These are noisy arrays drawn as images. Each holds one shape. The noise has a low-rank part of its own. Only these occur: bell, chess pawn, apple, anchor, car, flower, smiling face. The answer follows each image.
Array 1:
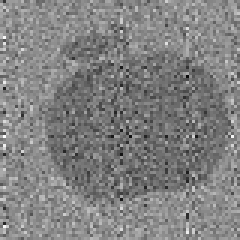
apple
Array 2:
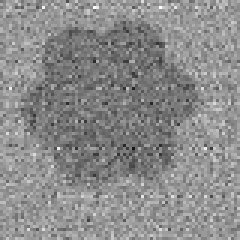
flower
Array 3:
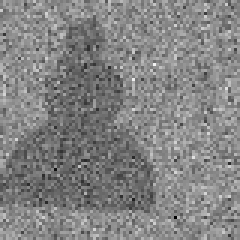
chess pawn
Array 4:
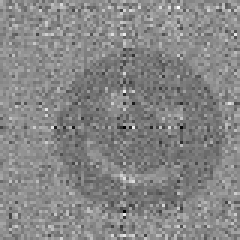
smiling face
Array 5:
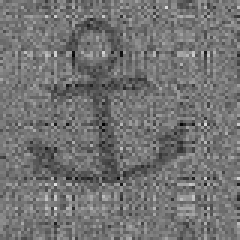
anchor
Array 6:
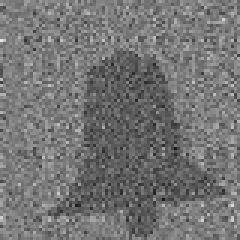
bell
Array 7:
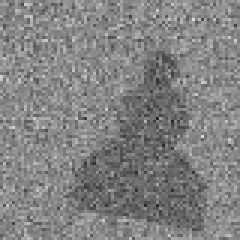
chess pawn
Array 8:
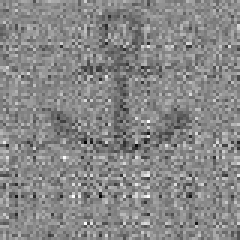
anchor
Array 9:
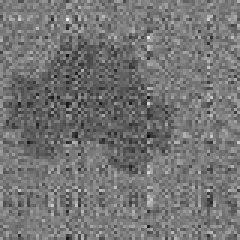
car
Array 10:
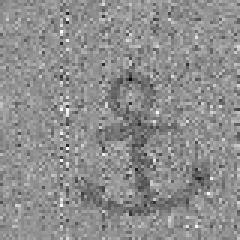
anchor
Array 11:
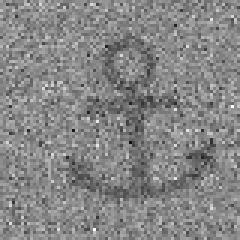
anchor
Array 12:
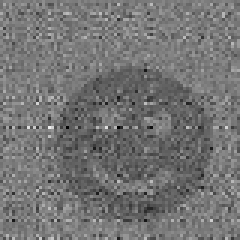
smiling face
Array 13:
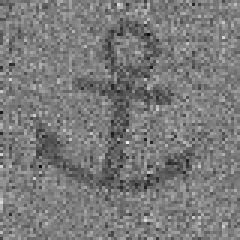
anchor
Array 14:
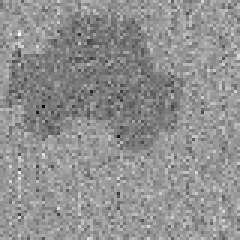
car
